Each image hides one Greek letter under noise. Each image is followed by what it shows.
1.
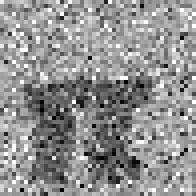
dark pi
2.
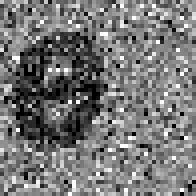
dark theta
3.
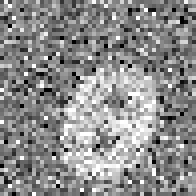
light theta
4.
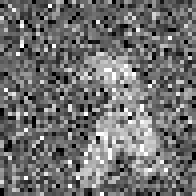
light lambda
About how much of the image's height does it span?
two thirds
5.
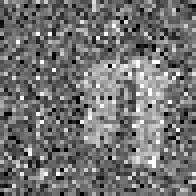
light eta
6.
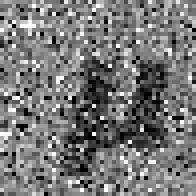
dark mu
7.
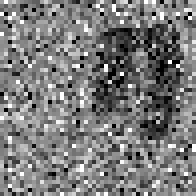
dark eta
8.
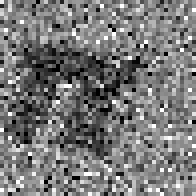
dark pi
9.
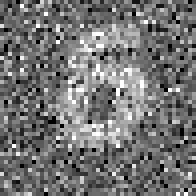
light delta
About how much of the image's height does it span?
two thirds
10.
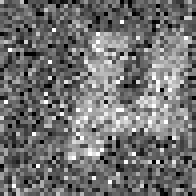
light mu
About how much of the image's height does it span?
two thirds
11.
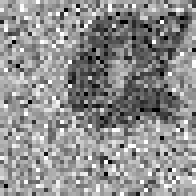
dark alpha
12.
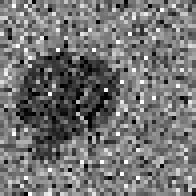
dark phi
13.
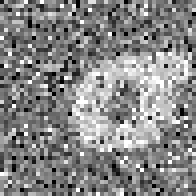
light sigma
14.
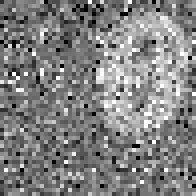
light theta
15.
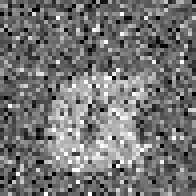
light alpha
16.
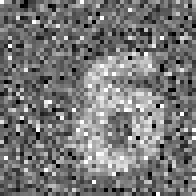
light delta
